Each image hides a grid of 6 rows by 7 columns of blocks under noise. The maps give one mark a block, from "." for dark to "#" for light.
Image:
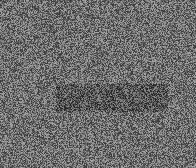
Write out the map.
# # # # # # #
# # # # # # #
# # # # # # #
# # . . . . #
# # # # # # #
# # # # # # #
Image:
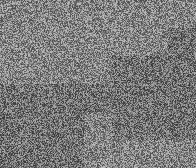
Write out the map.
# # # # # # #
# # # # # # .
# # # # . . .
. . . . . . .
. . . # . . .
. . . # # # #
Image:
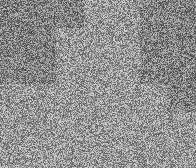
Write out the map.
. . . # # . .
. . # # # . .
. . # # # . .
# # # # # # .
# # # # # # #
# # # # # # #
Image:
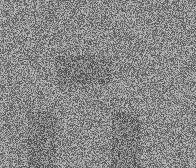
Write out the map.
# # # # # # #
# # # # # # #
# # . . # # #
# # # # # # #
# . # # . # #
# . # # . # #
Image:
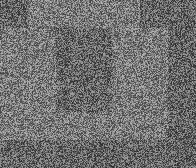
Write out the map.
. # # # # . .
# # . . # # .
# # . . # # .
# # . . # # .
# # # # # # .
. . . . . . .
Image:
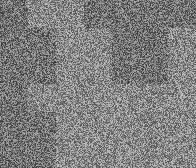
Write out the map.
. # # . . . .
. . # # . . #
. . # # . . #
. # # # # # #
. . # # # # #
. . # # # # #
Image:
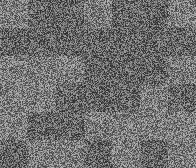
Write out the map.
# . . # . . #
. . . . . . .
# # # . . . #
# # . . . # .
# . . # # # #
. # # . # . #
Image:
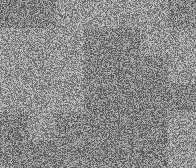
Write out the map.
. . # # # # .
# # # . . # #
# # # . . . #
# # # . . . .
. # . . . . #
. . . . . . #
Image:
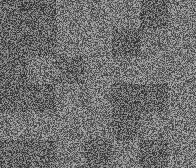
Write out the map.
. . # # # . #
. . # # . # #
. # . # # # #
. . # # . . #
# # # # . # #
. . # . # . #
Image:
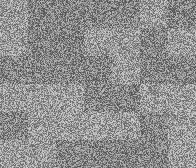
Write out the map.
# . . . . # .
# . . # # . #
. . . . # . .
# # # . . # #
. # # # # . #
# # . . . . #
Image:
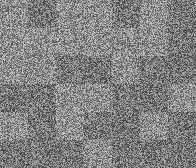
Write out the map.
# . # # . # .
# # # # # # .
# # . . # . .
. . # # . . #
# . # . . # .
. . . # . . .
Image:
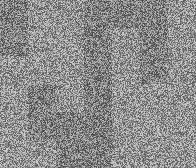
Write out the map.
. # # . . . #
. # # . # . #
# # # . # . #
# . # . # # #
# . . . # # #
# # . . # # #
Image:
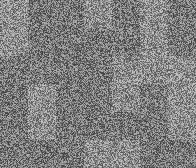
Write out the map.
# . . # . # .
# . . . . # .
. . . . # # #
. # . . # . #
. # . . . . #
. . . # # . .
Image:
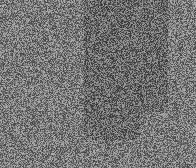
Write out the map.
# # # . . . #
# # # . . . #
# # # . . . #
# # # . . . #
# # # . . # #
# # # # # # #
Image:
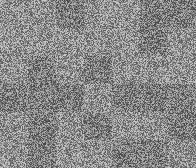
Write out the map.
# # . # # . .
# # # # # . #
# . # . # # #
. . . # . . .
# . # . # # .
# . # # . . #
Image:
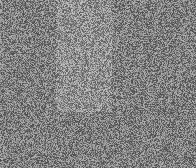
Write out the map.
. . # # . . .
. . # # . . .
. . # # . . .
. . # # . . .
. . . . . . .
. . . . . . .
